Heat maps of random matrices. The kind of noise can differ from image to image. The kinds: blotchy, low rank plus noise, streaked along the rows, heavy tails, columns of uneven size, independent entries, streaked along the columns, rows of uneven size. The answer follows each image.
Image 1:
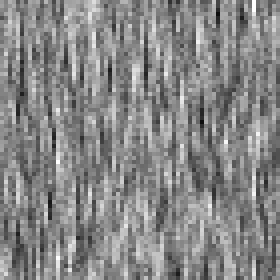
streaked along the columns
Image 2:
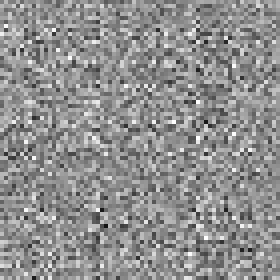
low rank plus noise
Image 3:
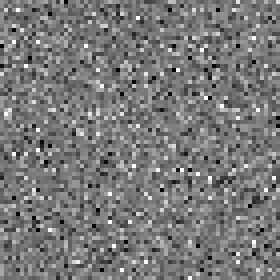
heavy tails
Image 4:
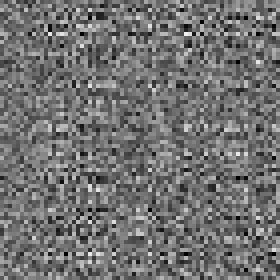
low rank plus noise
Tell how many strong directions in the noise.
two
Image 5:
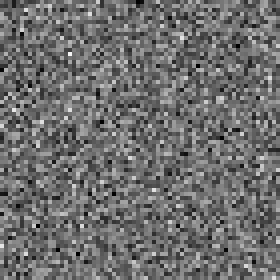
independent entries
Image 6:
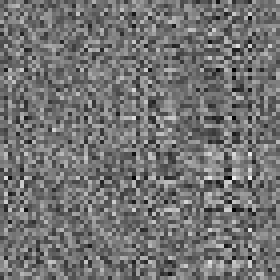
low rank plus noise
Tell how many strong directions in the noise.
one
